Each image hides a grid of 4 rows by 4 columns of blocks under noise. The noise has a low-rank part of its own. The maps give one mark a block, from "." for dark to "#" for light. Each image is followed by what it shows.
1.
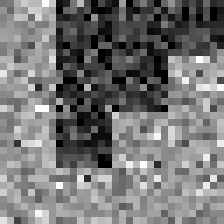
# . . .
# . . #
# . # #
# # # #
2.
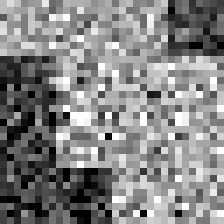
# # # .
. # # #
. # # #
. . # #
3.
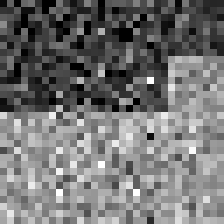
. . . .
. . . #
# # # #
# # # #
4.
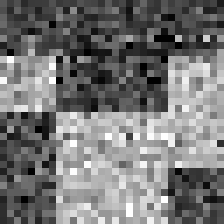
. . . .
# . . #
. # # #
. # # .
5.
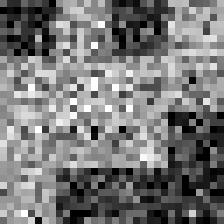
. # . #
# # # #
# # # .
# . . .
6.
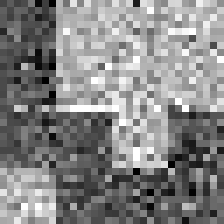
. # # #
. # # #
. . # .
# . . .
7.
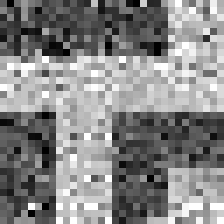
. . . #
# # # #
. # . .
. # . #
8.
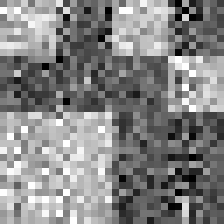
# . # .
. . . #
# # . .
# # . .
